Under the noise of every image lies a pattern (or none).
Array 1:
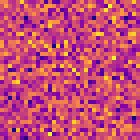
only noise
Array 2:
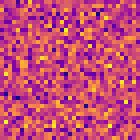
only noise
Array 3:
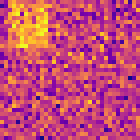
one block
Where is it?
top left
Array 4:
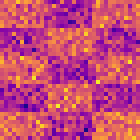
a checkerboard
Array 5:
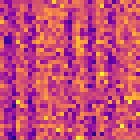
bands of columns
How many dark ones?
5
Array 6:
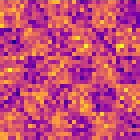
a checkerboard
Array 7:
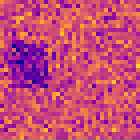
one block
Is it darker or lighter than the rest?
darker
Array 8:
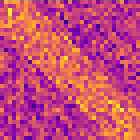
a diagonal band
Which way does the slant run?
top left to bottom right
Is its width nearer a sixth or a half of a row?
a half
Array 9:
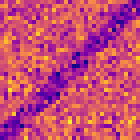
a diagonal band
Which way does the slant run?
bottom left to top right
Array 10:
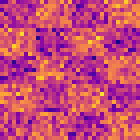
a checkerboard
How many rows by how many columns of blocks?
5 by 4
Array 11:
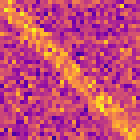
a diagonal band
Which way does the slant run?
top left to bottom right
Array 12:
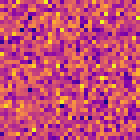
only noise
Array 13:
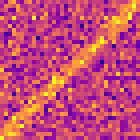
a diagonal band
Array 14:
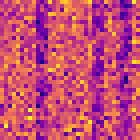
bands of columns
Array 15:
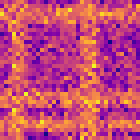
bands of rows crossing bands of columns
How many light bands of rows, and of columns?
3 and 2
